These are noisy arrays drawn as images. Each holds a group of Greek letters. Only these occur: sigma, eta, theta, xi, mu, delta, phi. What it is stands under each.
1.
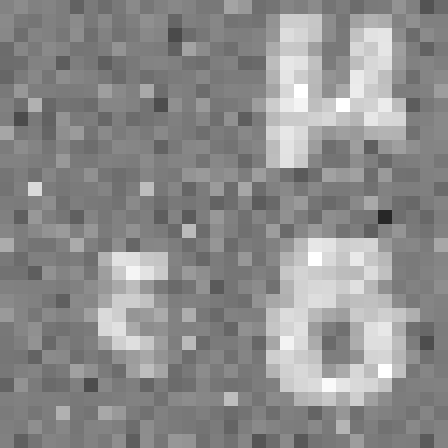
top right: mu; bottom left: xi; bottom right: delta
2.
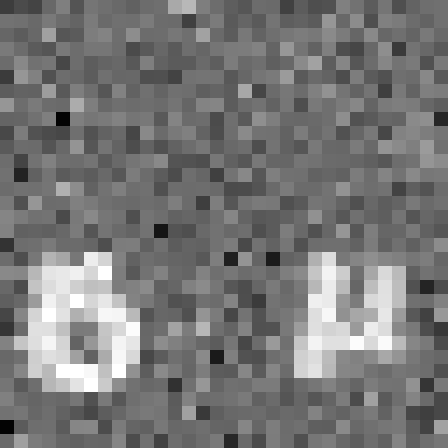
bottom left: delta; bottom right: mu
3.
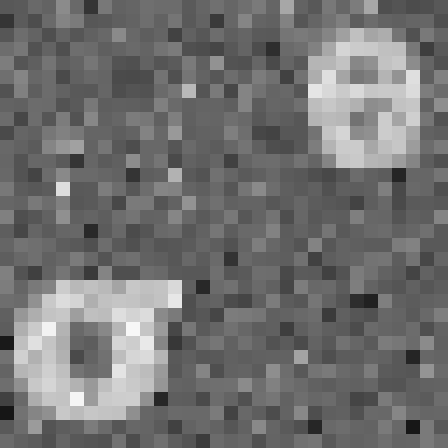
top right: theta; bottom left: sigma
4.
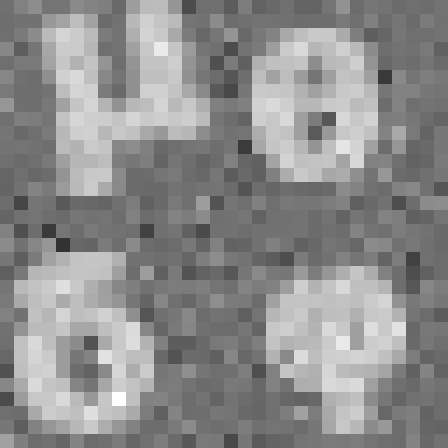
top left: mu; top right: theta; bottom left: delta; bottom right: phi
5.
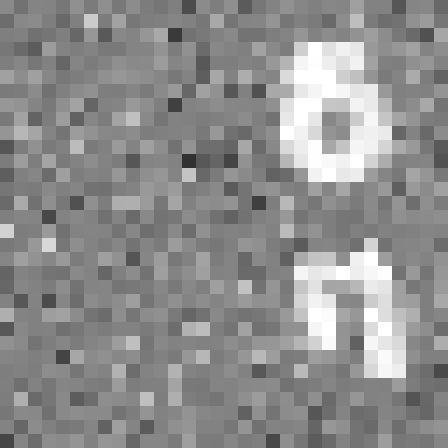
top right: delta; bottom right: eta
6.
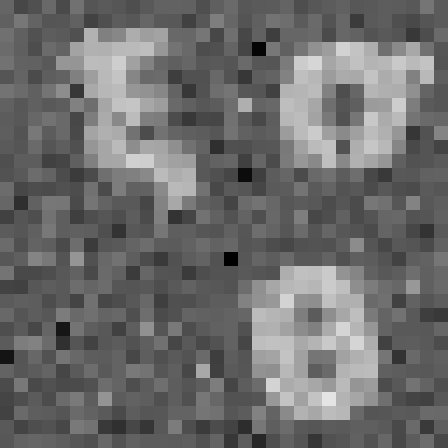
top left: xi; top right: sigma; bottom right: theta
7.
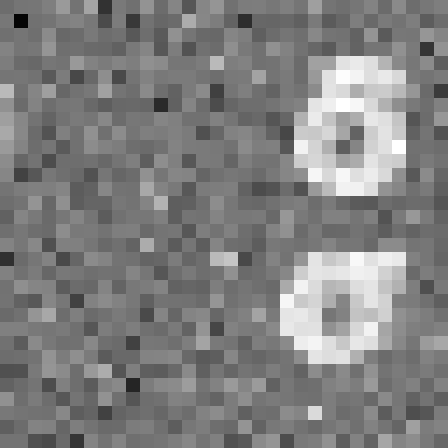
top right: delta; bottom right: sigma
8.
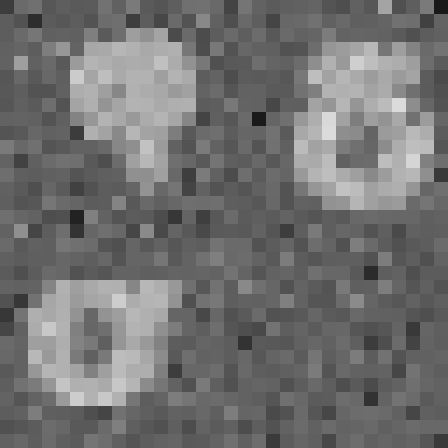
top left: phi; top right: delta; bottom left: sigma
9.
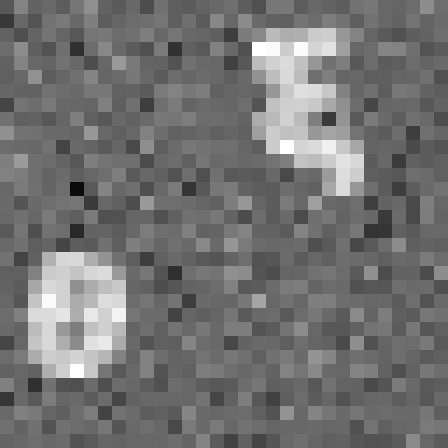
top right: xi; bottom left: theta
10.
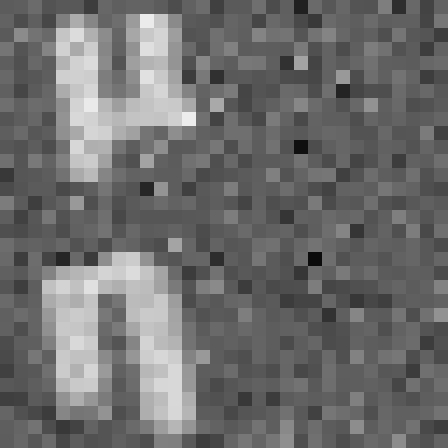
top left: mu; bottom left: eta
